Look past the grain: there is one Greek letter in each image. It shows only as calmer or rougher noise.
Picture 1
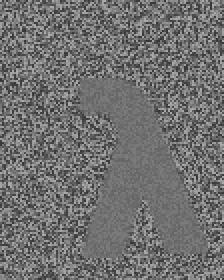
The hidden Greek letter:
lambda
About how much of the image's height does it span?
two thirds
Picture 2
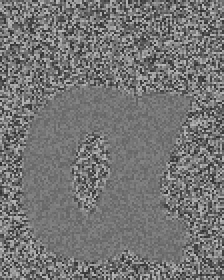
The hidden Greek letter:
alpha
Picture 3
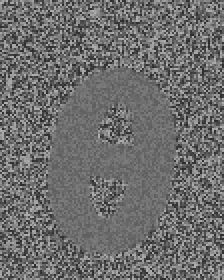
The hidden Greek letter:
theta
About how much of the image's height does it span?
two thirds
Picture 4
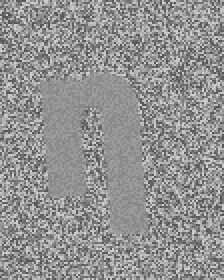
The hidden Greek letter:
eta
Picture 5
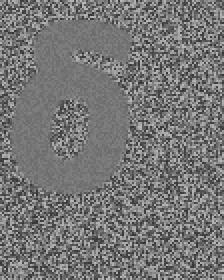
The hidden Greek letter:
delta
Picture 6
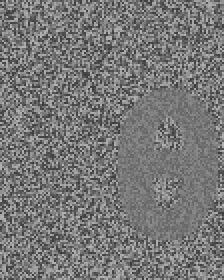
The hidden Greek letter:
theta
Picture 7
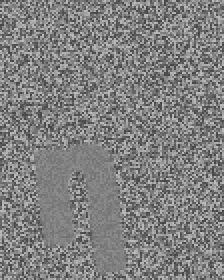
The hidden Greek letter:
eta
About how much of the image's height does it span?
half
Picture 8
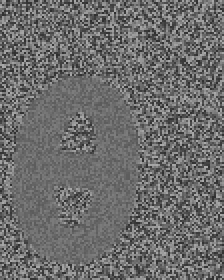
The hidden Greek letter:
theta
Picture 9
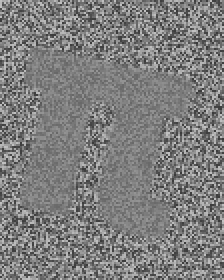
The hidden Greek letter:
pi
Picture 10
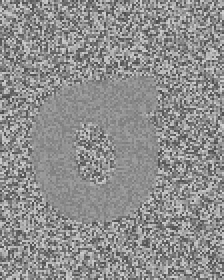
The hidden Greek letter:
sigma
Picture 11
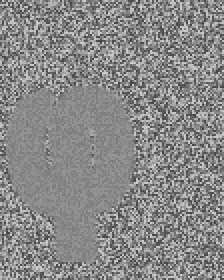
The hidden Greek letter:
phi
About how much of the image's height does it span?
two thirds
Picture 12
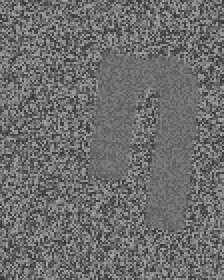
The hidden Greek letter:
eta
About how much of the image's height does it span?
two thirds
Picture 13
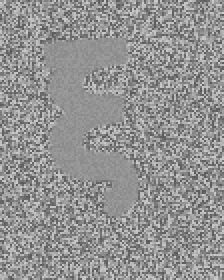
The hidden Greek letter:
xi
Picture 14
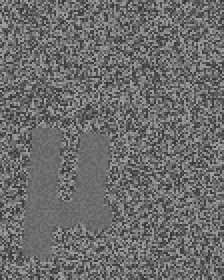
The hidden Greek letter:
mu
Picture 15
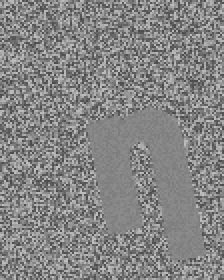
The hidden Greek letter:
eta
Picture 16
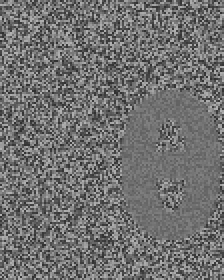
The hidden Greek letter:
theta
